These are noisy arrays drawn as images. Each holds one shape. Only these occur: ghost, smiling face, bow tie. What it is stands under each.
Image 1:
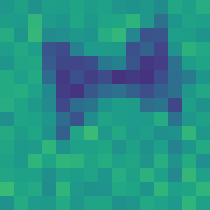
dark bow tie
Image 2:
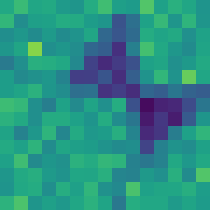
dark bow tie
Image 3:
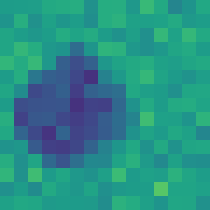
dark ghost
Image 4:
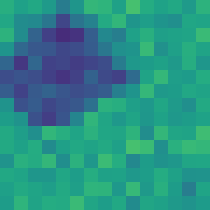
dark ghost
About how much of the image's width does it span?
two thirds
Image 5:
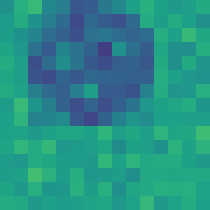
dark smiling face
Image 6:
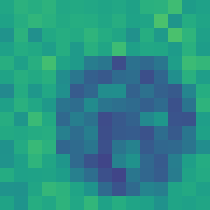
dark smiling face
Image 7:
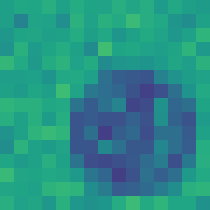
dark smiling face
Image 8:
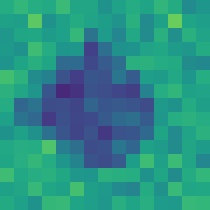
dark ghost
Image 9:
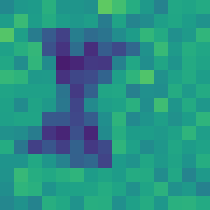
dark bow tie
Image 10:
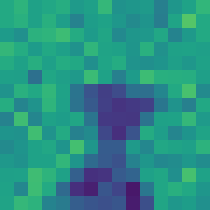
dark bow tie
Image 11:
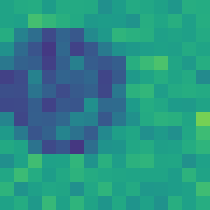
dark smiling face
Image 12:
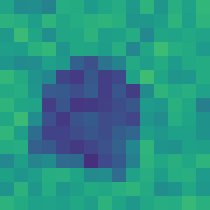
dark ghost
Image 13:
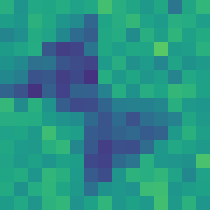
dark bow tie
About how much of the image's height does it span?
nearly all
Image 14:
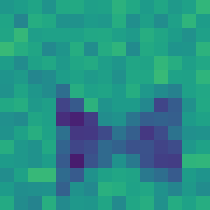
dark bow tie
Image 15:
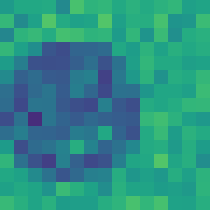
dark smiling face
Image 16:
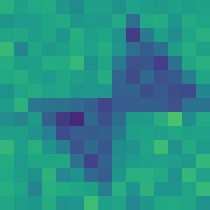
dark bow tie
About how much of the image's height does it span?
nearly all
